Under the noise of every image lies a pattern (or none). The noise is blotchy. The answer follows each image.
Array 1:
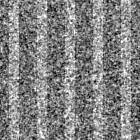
vertical stripes
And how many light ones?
5
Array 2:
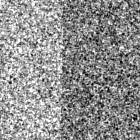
a sharp edge
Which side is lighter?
left
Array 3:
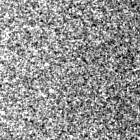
a smooth slope
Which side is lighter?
left
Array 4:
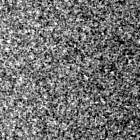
a smooth slope
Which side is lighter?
left
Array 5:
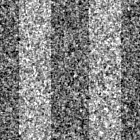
vertical stripes
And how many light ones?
2
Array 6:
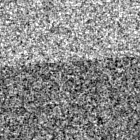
a sharp edge
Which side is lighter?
top
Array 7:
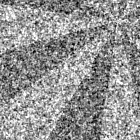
spokes from one point
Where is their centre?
top right
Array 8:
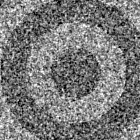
rings round one point
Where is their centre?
centre
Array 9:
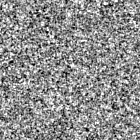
only noise
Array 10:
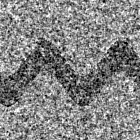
a wavy band
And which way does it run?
left to right
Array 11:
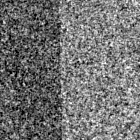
a sharp edge
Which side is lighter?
right
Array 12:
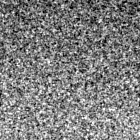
a smooth slope
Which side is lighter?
bottom
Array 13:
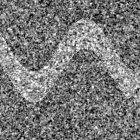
a wavy band
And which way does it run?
left to right
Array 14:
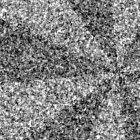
spokes from one point
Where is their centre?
middle right
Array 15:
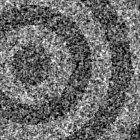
rings round one point
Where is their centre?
middle left
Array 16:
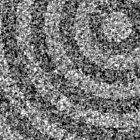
rings round one point
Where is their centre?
top right
